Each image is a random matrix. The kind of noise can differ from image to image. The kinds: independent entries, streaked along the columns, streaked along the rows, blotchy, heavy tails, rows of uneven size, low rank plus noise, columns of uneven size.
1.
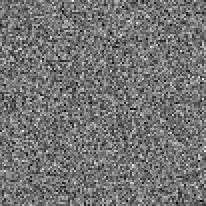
independent entries
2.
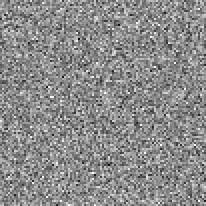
independent entries
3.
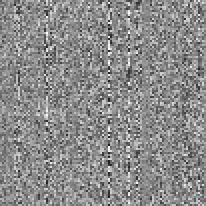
columns of uneven size
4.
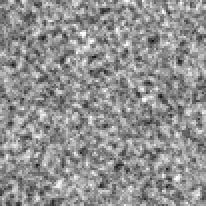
blotchy
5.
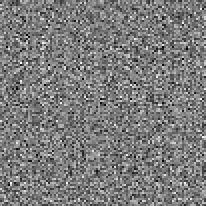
low rank plus noise
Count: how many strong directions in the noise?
five to eight
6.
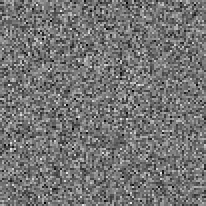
independent entries
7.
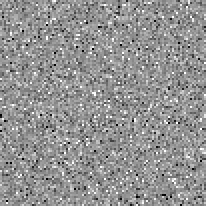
heavy tails
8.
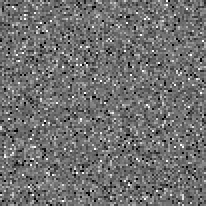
heavy tails
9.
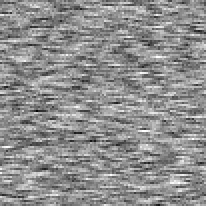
streaked along the rows
